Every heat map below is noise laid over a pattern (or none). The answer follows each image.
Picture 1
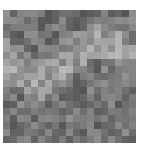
a wavy band
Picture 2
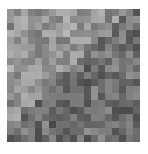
a sharp edge
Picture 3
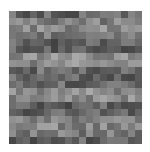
horizontal stripes
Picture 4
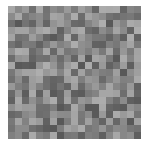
only noise
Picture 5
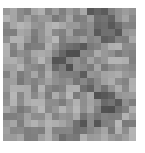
a wavy band
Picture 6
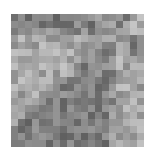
spokes from one point
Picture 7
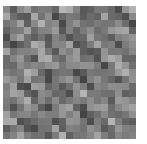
diagonal stripes
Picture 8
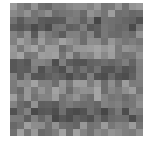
horizontal stripes
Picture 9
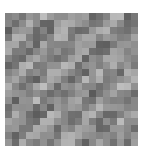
diagonal stripes
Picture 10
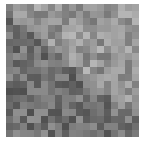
a sharp edge
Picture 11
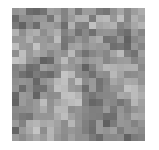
spokes from one point
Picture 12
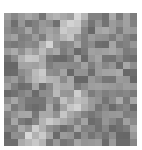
a wavy band
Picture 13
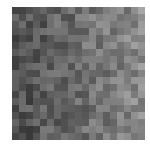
a smooth slope
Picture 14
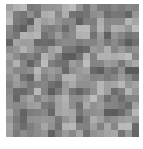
rings round one point
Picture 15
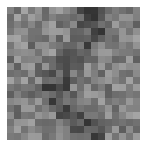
a wavy band
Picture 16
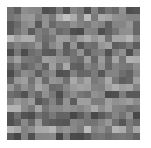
horizontal stripes
